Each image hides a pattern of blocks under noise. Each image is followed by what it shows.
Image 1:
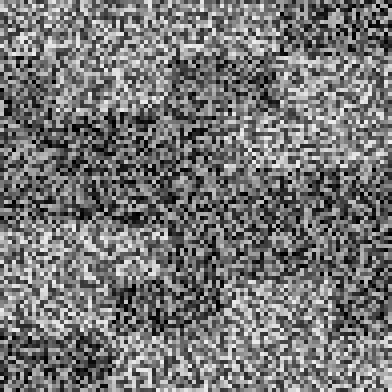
the same after a half turn
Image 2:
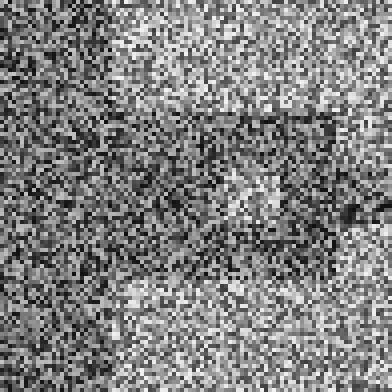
top and bottom mirror each other
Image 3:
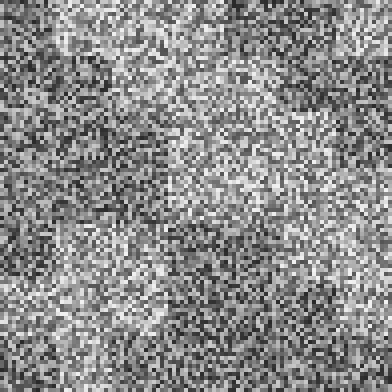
mirrored about the diagonal from the bottom left
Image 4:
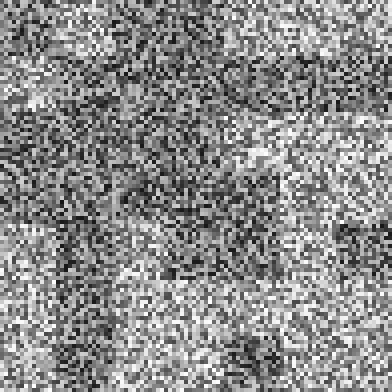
mirrored about the diagonal from the top left
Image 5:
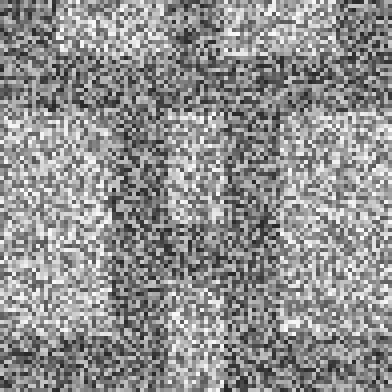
left and right mirror each other
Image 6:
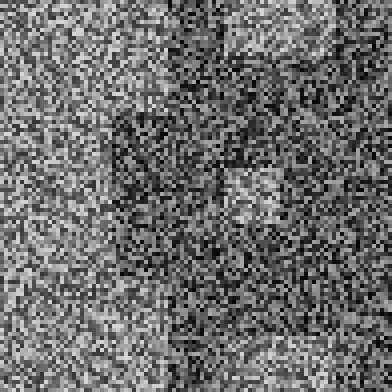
top and bottom mirror each other
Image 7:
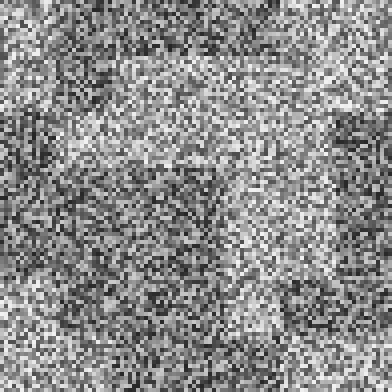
mirrored about the diagonal from the bottom left
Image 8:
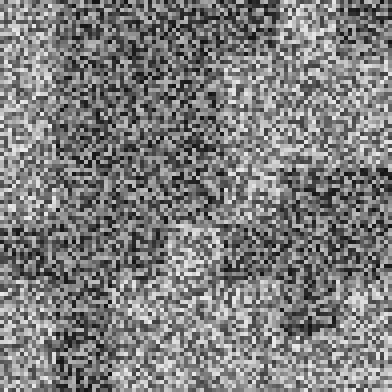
no symmetry
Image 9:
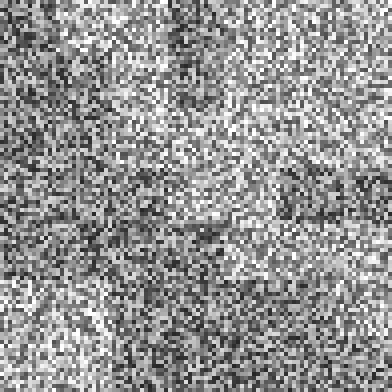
mirrored about the diagonal from the bottom left
